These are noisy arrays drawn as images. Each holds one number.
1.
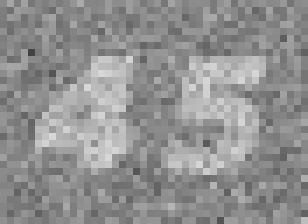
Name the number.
45
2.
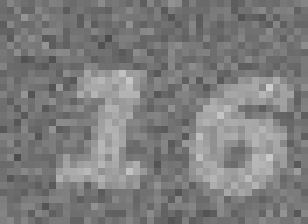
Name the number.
16
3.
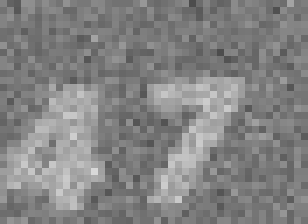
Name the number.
47
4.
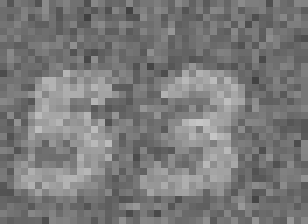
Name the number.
53
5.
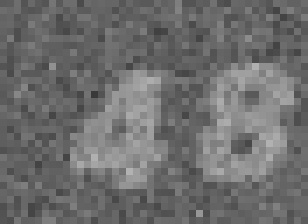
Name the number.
48
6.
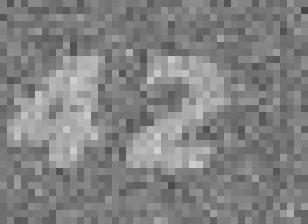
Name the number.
42
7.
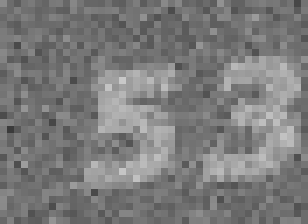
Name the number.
53
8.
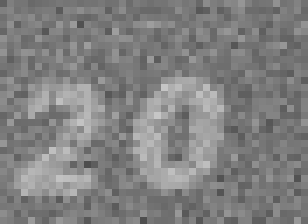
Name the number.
20
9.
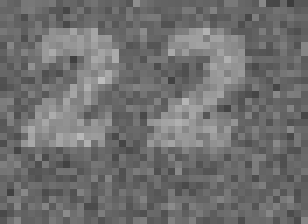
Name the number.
22
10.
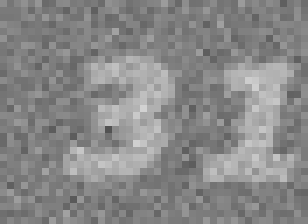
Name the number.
31
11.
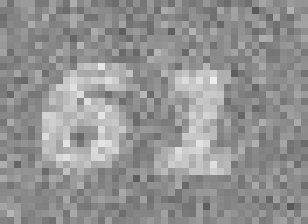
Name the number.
61
